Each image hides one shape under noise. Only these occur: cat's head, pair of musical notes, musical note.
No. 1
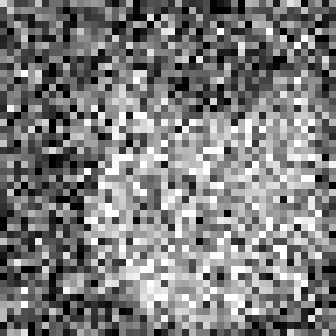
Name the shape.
cat's head
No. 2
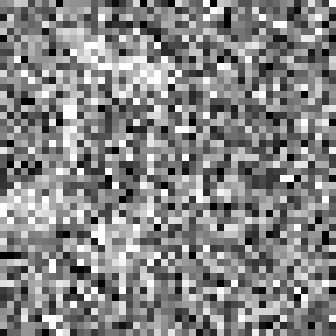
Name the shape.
pair of musical notes
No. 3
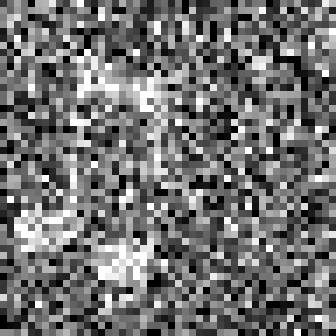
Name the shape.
pair of musical notes
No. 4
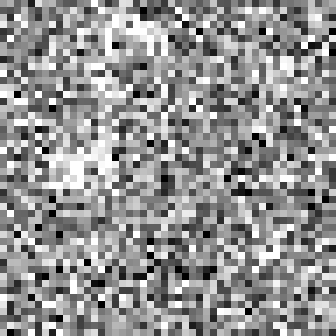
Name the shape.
musical note
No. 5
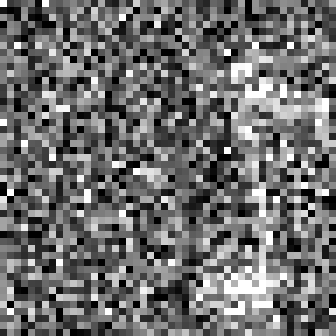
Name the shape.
musical note
